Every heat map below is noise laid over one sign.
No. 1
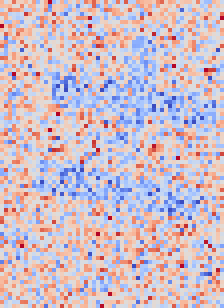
plus-minus sign
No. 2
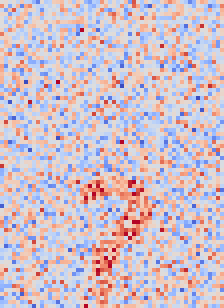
question mark
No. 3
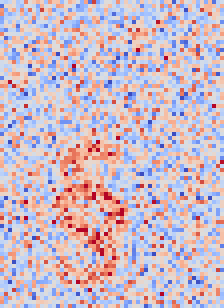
section sign
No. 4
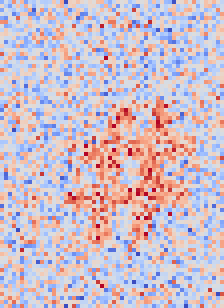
hash sign
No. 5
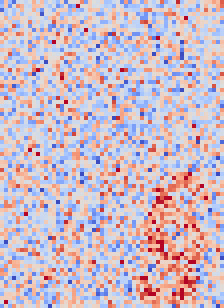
section sign
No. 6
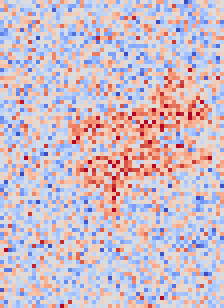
not-equal sign
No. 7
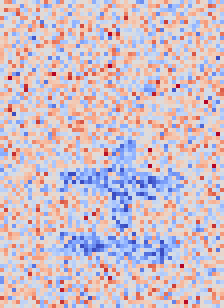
plus-minus sign
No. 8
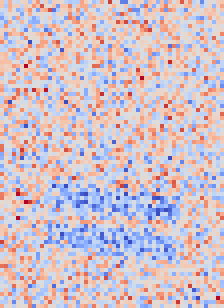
equals sign
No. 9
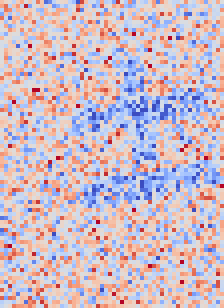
plus-minus sign
